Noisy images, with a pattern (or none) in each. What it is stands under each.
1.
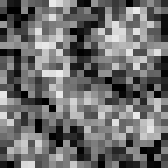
rings round one point
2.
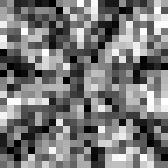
spokes from one point
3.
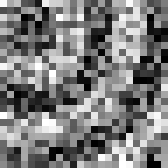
rings round one point
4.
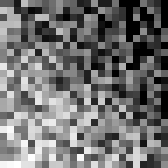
a smooth slope
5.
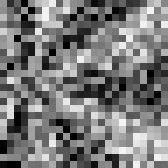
spokes from one point
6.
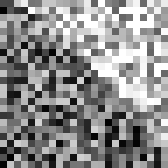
a sharp edge
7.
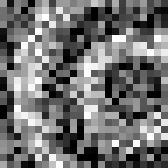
rings round one point
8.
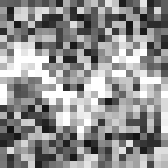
a wavy band
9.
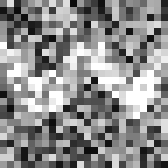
a wavy band
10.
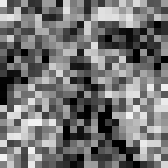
spokes from one point
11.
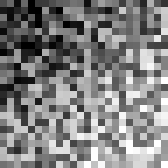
a smooth slope
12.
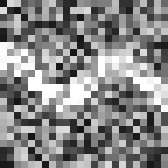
a wavy band
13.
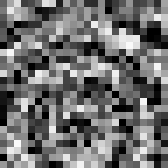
rings round one point
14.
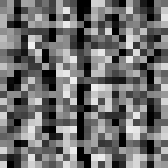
vertical stripes
